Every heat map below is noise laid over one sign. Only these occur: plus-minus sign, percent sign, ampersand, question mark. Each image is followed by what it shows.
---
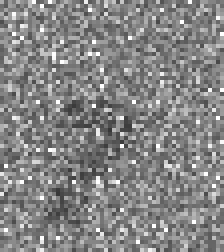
question mark
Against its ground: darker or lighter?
darker
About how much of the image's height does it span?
half
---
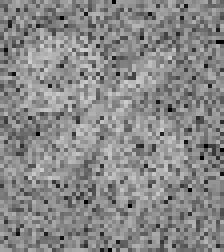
percent sign
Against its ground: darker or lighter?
lighter
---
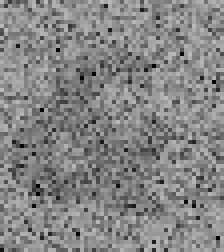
ampersand
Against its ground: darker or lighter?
darker
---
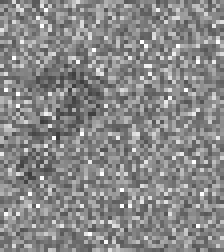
question mark
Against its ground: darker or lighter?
darker
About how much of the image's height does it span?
half
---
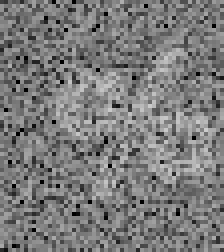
percent sign
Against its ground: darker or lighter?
lighter
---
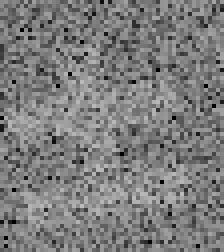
plus-minus sign
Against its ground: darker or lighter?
lighter
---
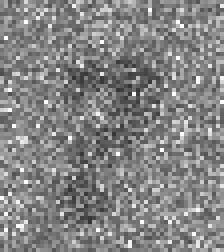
question mark
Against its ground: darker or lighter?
darker
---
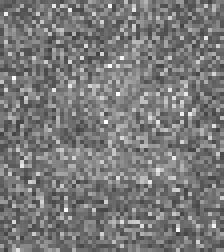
plus-minus sign
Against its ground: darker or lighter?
lighter
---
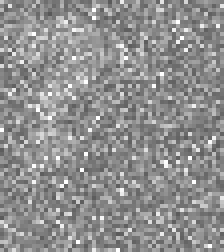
question mark
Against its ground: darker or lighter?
lighter
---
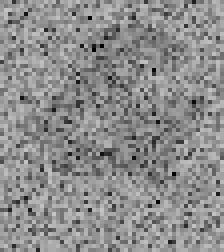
ampersand
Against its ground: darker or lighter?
darker
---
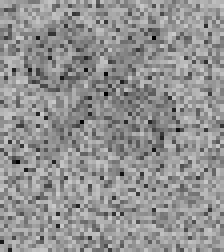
percent sign
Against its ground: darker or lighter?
darker
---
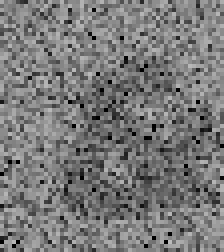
ampersand
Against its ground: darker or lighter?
darker
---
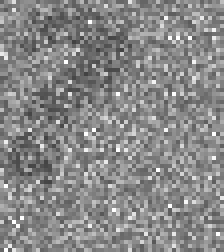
question mark
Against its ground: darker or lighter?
darker
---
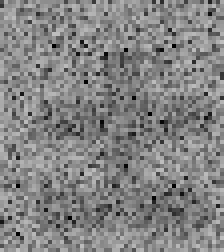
plus-minus sign
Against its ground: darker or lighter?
darker
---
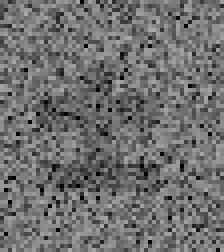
plus-minus sign
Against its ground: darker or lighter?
darker
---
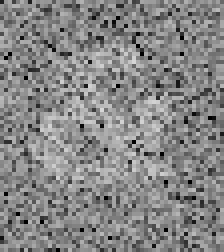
ampersand
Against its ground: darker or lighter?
lighter
